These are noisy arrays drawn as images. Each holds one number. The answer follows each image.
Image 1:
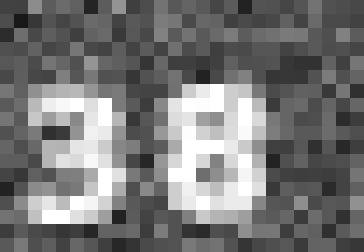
38
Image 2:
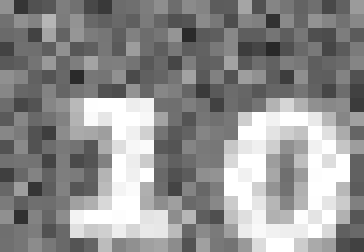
10
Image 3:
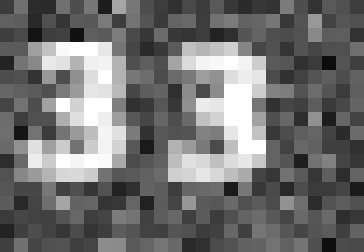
33
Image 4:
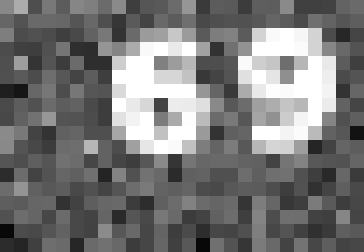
69
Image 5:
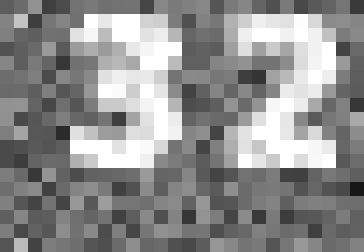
32
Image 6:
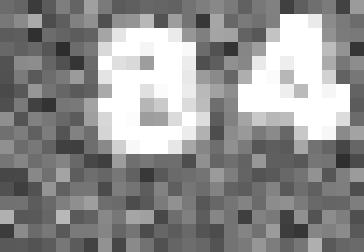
84
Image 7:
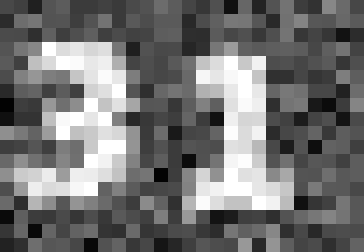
31
